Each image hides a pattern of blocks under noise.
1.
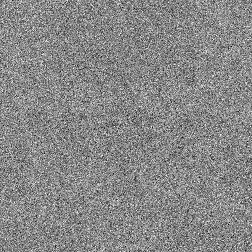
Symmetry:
left and right mirror each other
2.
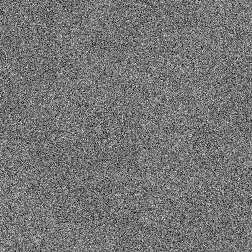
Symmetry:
mirrored about the diagonal from the bottom left
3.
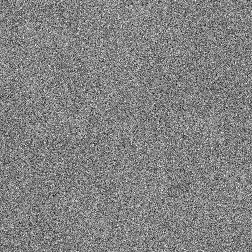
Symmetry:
the same after a half turn
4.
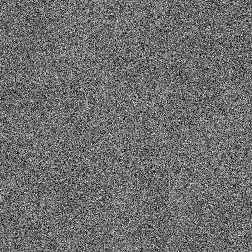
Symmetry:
mirrored about the diagonal from the bottom left
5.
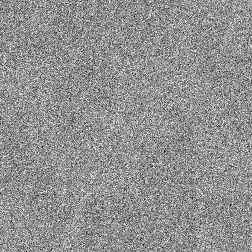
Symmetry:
the same after a half turn
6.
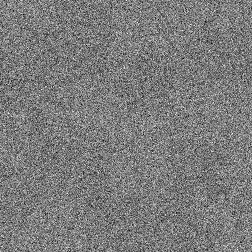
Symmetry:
no symmetry
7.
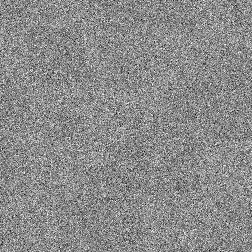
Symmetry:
mirrored about the diagonal from the top left
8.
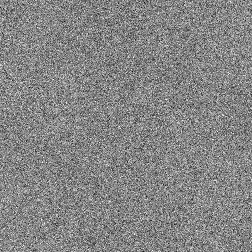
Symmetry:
the same after a half turn
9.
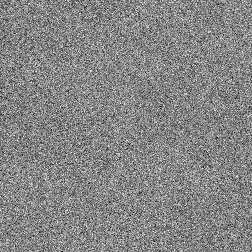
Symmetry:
the same after a half turn
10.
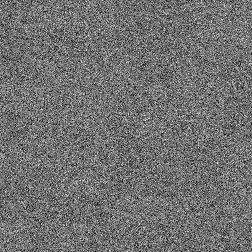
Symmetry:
no symmetry
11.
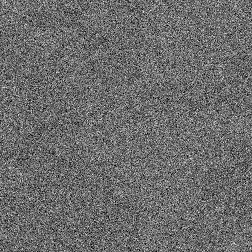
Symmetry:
no symmetry
